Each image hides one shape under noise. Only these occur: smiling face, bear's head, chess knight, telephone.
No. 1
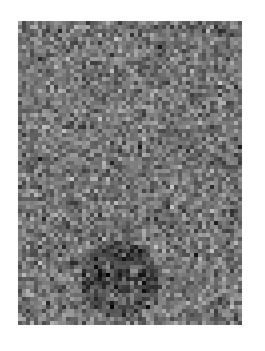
dark smiling face, bottom middle
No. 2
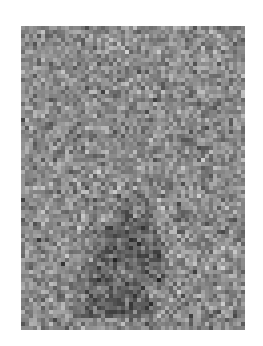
dark chess knight, bottom middle
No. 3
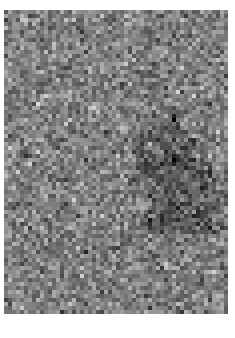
dark chess knight, middle right
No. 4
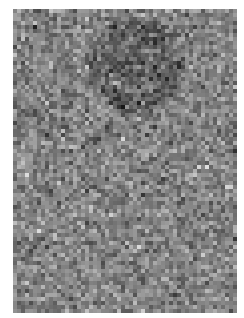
dark smiling face, top middle
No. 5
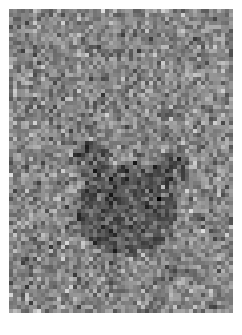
dark bear's head
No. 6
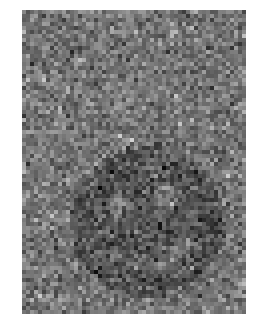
dark smiling face
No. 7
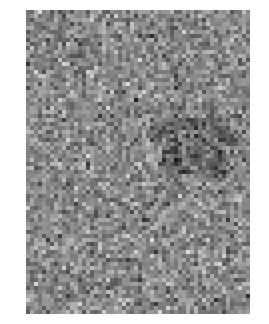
dark telephone, middle right
